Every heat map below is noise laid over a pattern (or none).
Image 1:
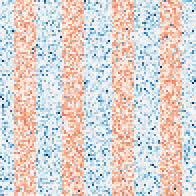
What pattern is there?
vertical stripes
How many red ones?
4
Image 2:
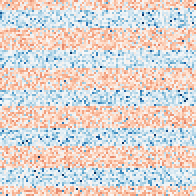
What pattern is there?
horizontal stripes
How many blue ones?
5
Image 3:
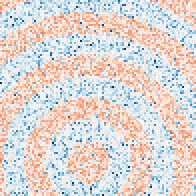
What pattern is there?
rings round one point
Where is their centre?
bottom middle
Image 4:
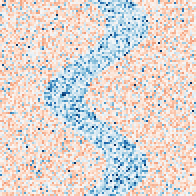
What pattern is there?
a wavy band
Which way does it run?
top to bottom
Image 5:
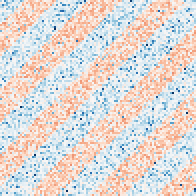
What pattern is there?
diagonal stripes
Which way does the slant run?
bottom left to top right
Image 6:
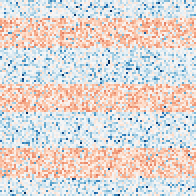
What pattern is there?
horizontal stripes
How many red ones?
3
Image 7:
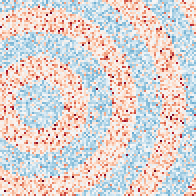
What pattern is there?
rings round one point
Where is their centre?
middle left
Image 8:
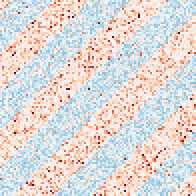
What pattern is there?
diagonal stripes
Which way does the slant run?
bottom left to top right
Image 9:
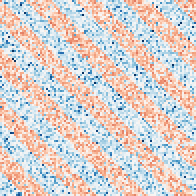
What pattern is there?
diagonal stripes
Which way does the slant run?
top left to bottom right
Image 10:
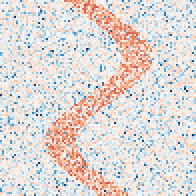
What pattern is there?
a wavy band
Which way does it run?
top to bottom
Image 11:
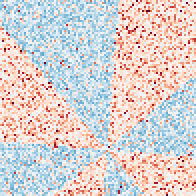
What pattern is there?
spokes from one point
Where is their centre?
bottom middle
